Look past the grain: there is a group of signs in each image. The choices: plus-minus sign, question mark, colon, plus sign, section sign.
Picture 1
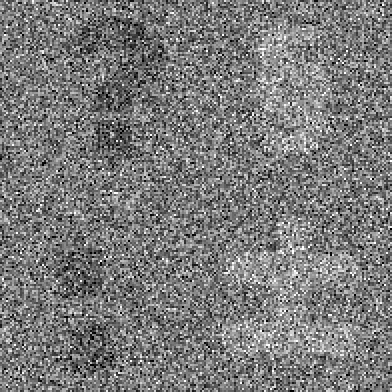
top left: dark question mark; top right: light section sign; bottom left: dark colon; bottom right: light plus-minus sign
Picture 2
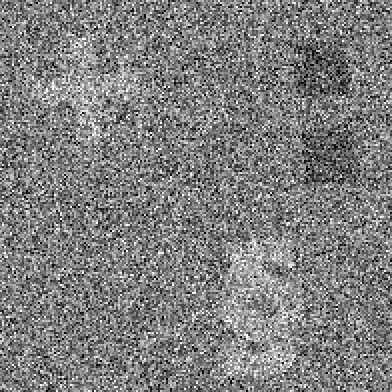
top left: light plus sign; top right: dark colon; bottom right: light section sign
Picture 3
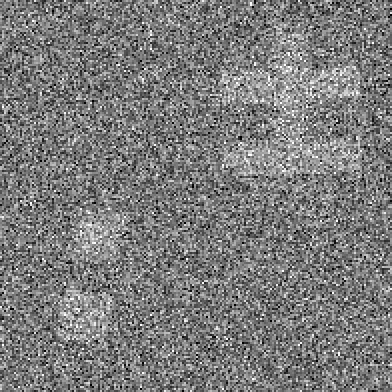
top right: light plus-minus sign; bottom left: light colon
